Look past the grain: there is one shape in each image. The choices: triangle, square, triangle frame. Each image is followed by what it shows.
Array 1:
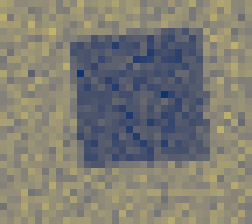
square
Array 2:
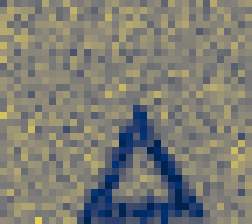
triangle frame
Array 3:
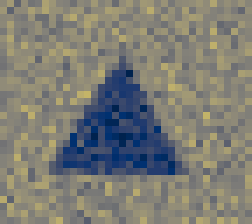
triangle
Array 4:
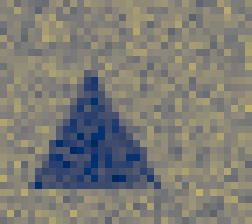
triangle
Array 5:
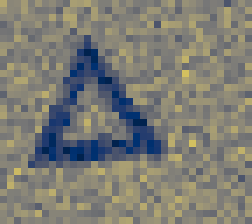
triangle frame
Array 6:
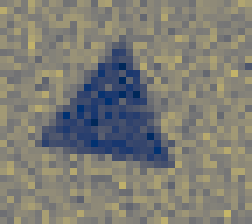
triangle
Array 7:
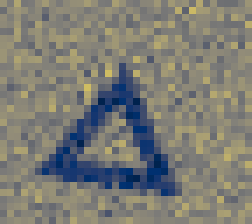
triangle frame
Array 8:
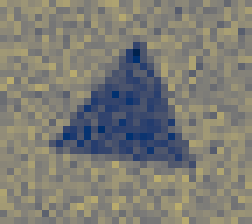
triangle
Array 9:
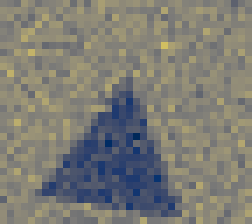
triangle
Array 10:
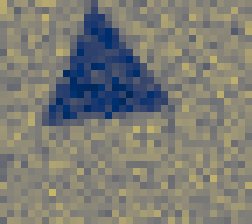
triangle
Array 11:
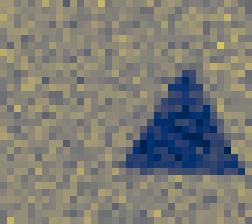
triangle
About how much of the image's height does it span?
half
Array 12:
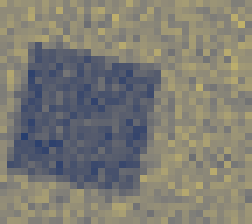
square
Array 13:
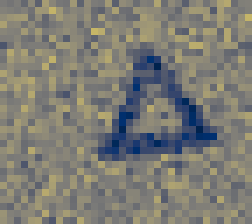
triangle frame
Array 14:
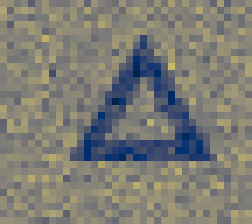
triangle frame
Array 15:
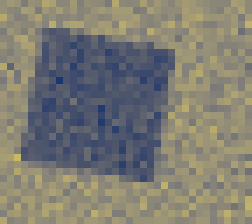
square
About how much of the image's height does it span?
two thirds
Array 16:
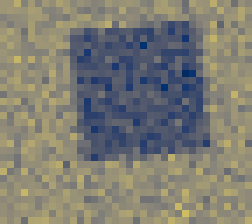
square
